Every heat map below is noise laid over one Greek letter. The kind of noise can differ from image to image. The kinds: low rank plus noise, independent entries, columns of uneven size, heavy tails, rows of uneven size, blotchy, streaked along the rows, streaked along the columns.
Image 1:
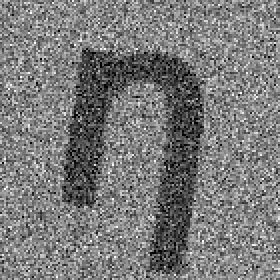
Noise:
independent entries
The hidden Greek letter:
eta
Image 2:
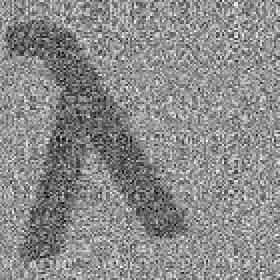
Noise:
low rank plus noise
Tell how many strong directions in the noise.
three or four
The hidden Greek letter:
lambda
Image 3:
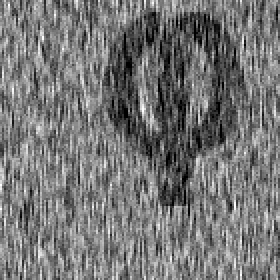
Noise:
streaked along the columns
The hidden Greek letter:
phi
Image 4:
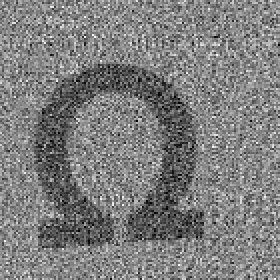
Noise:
low rank plus noise
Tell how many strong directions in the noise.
five to eight
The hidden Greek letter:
omega
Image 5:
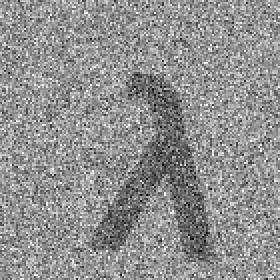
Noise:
independent entries
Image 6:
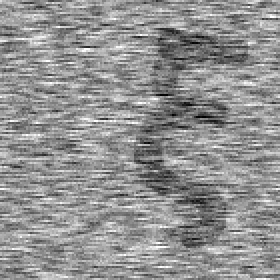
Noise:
streaked along the rows
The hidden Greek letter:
xi
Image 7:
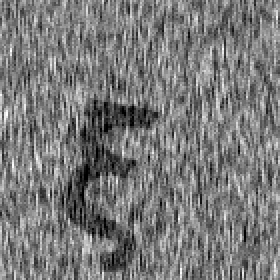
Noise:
streaked along the columns
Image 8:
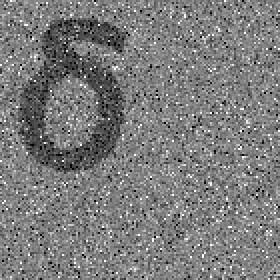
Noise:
heavy tails
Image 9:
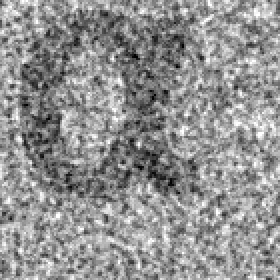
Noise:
blotchy
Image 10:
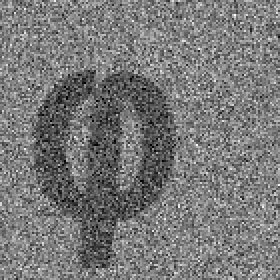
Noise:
independent entries
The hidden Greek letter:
phi
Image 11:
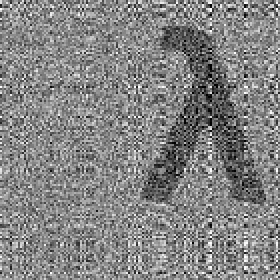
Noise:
low rank plus noise
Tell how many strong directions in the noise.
one
